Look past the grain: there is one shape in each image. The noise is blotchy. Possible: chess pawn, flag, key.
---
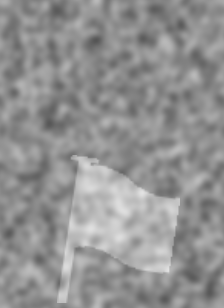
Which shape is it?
flag
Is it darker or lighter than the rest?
lighter
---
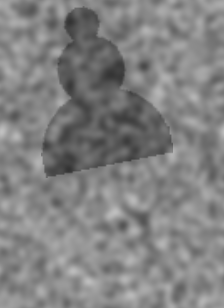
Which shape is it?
chess pawn
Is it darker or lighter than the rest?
darker
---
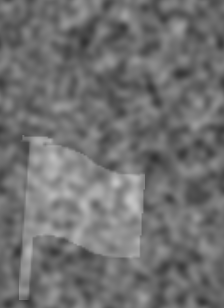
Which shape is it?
flag
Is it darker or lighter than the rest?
lighter
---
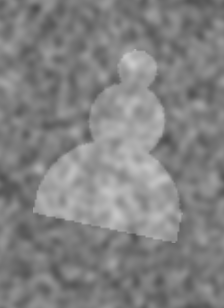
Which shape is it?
chess pawn
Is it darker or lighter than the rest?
lighter
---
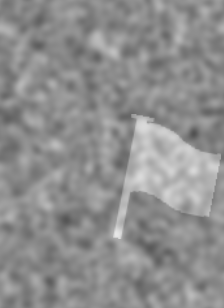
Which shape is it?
flag
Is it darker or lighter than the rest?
lighter
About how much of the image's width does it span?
half
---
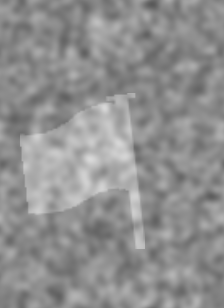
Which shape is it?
flag
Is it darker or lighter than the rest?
lighter
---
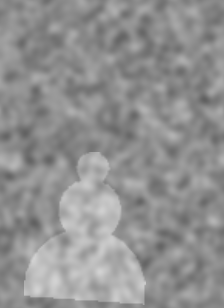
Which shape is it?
chess pawn
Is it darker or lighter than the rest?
lighter
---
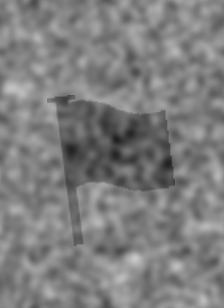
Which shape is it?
flag
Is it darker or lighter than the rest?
darker
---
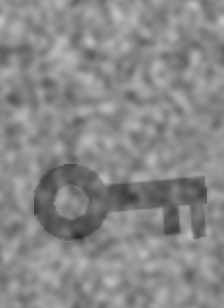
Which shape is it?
key
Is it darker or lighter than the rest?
darker
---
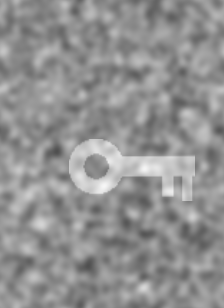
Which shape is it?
key
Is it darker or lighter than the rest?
lighter
